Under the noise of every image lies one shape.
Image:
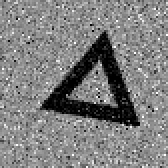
triangle frame
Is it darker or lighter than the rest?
darker
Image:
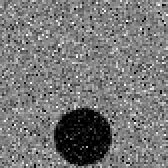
disc
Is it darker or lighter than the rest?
darker
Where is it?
bottom middle
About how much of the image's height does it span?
a third
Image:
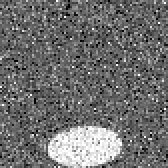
ellipse
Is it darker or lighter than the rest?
lighter
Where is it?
bottom middle
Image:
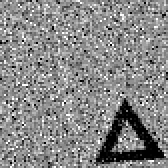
triangle frame
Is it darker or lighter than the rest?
darker
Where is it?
bottom right
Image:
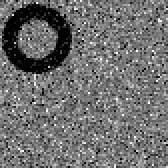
ring
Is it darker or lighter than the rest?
darker
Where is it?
top left
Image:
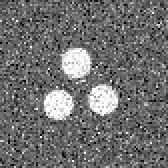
three dots
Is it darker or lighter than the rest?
lighter
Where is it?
centre
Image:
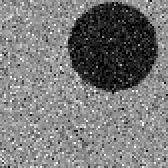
disc
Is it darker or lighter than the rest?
darker
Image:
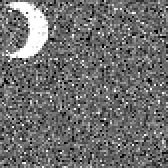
crescent
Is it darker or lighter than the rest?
lighter
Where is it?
top left
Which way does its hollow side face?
left
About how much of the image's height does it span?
a third
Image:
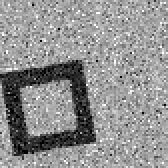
square frame
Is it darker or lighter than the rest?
darker
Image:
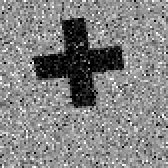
cross
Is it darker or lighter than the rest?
darker
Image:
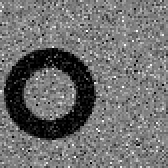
ring
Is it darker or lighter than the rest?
darker
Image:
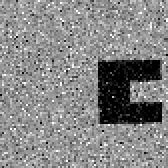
square with a notch
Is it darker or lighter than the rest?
darker
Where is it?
middle right
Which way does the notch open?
right
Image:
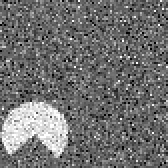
disc with a wedge cut out
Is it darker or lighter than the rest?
lighter
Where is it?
bottom left
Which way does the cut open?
down
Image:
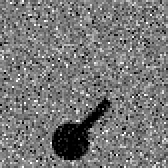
lollipop
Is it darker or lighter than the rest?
darker
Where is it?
bottom middle
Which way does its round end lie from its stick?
down and left
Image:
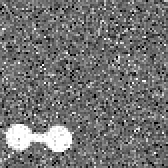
dumbbell
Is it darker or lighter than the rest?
lighter
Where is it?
bottom left
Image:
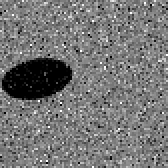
ellipse
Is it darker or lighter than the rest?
darker
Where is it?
middle left
